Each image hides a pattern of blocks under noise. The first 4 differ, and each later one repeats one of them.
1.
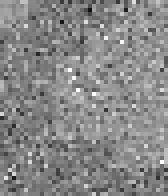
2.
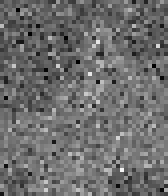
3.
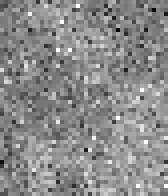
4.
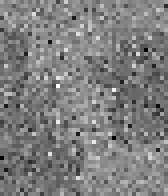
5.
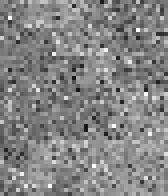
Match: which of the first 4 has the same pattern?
3
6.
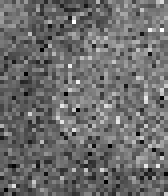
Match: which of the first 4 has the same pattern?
1
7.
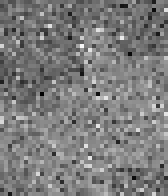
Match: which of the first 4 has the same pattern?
2
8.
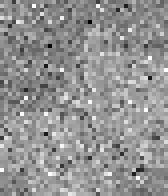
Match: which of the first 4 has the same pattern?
2
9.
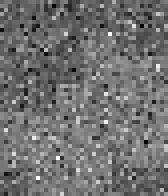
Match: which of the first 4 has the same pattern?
2
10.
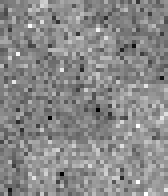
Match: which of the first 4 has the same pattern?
3
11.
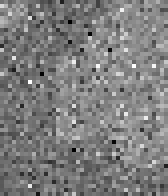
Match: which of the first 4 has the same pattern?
1
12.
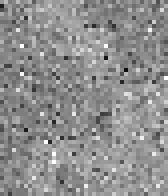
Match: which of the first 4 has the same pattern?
3
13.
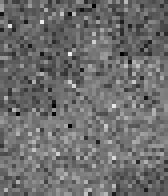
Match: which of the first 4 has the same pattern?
2
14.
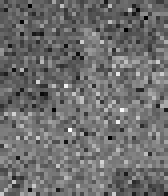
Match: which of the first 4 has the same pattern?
2
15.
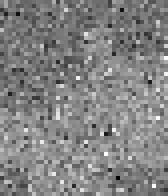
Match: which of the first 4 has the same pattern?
2
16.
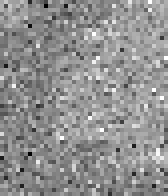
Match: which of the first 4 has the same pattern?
1
